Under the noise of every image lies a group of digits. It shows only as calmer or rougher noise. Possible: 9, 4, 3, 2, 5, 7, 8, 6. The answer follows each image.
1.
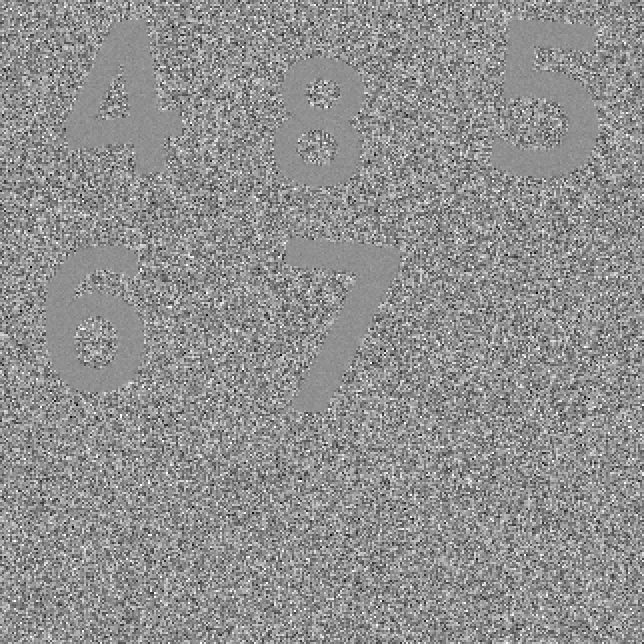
top left: 4; top middle: 8; top right: 5; middle left: 6; centre: 7
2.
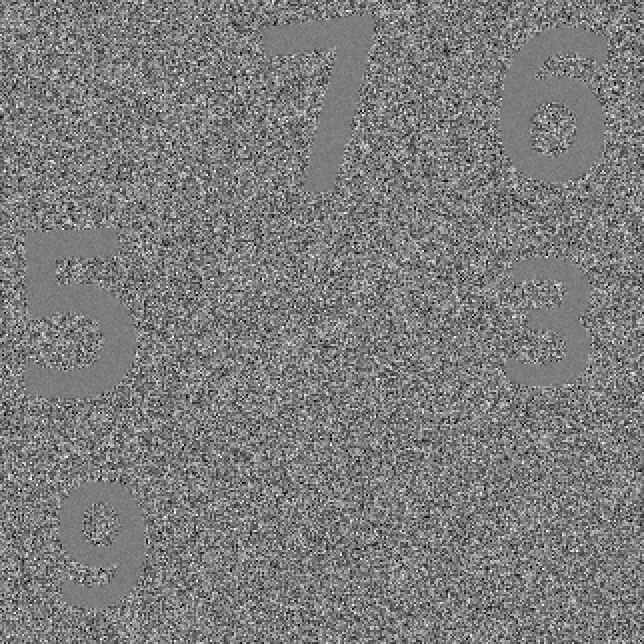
top middle: 7; top right: 6; middle left: 5; middle right: 3; bottom left: 9
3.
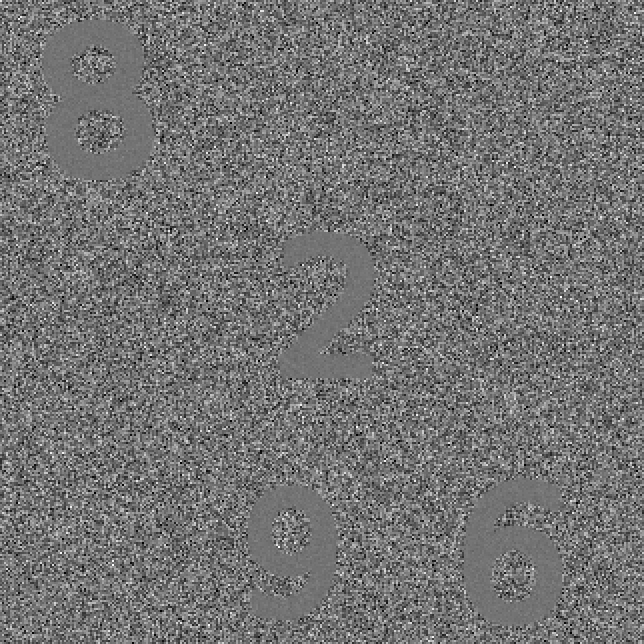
top left: 8; centre: 2; bottom middle: 9; bottom right: 6
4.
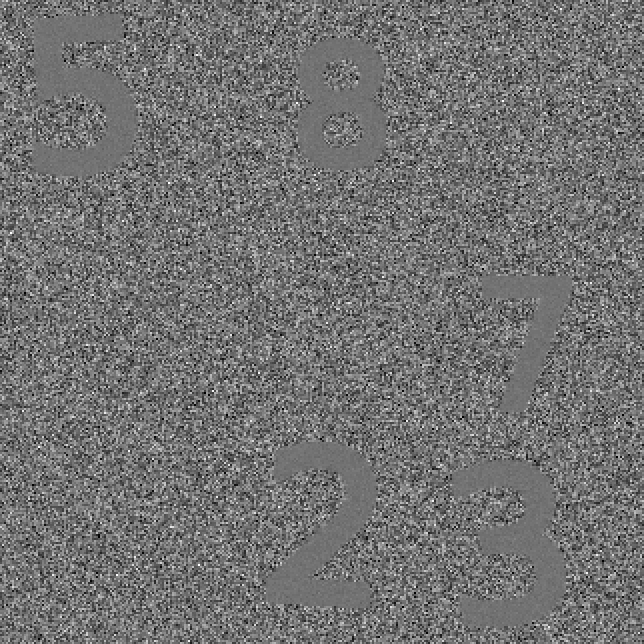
top left: 5; top middle: 8; middle right: 7; bottom middle: 2; bottom right: 3
